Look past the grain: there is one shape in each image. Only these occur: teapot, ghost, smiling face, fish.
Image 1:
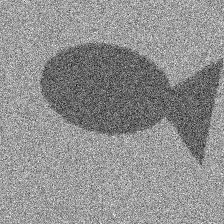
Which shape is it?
fish
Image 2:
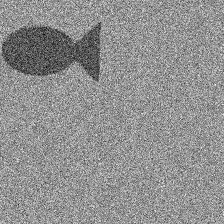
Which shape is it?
fish
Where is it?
top left
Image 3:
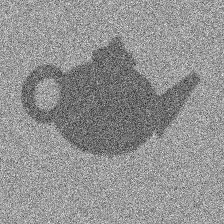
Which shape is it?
teapot
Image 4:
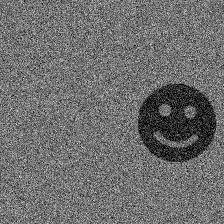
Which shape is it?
smiling face
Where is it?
middle right
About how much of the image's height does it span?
a third
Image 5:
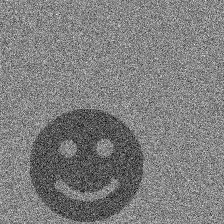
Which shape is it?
smiling face
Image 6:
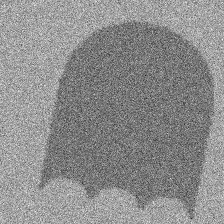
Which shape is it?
ghost
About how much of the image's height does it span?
nearly all
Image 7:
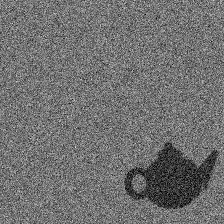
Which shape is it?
teapot
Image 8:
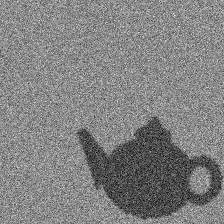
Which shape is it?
teapot
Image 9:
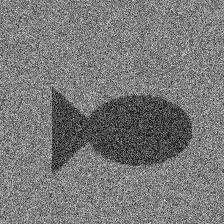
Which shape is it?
fish
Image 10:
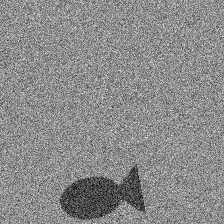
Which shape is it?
fish
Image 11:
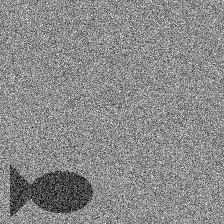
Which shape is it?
fish
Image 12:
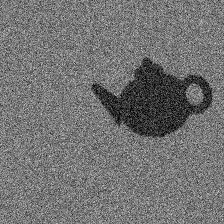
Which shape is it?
teapot
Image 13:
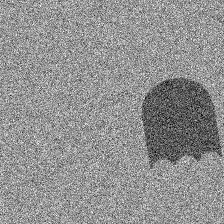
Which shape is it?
ghost
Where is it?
middle right
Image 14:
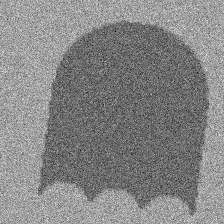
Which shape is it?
ghost
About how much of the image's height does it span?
nearly all
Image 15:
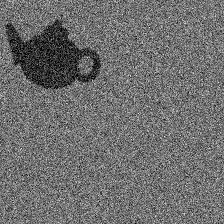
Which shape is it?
teapot
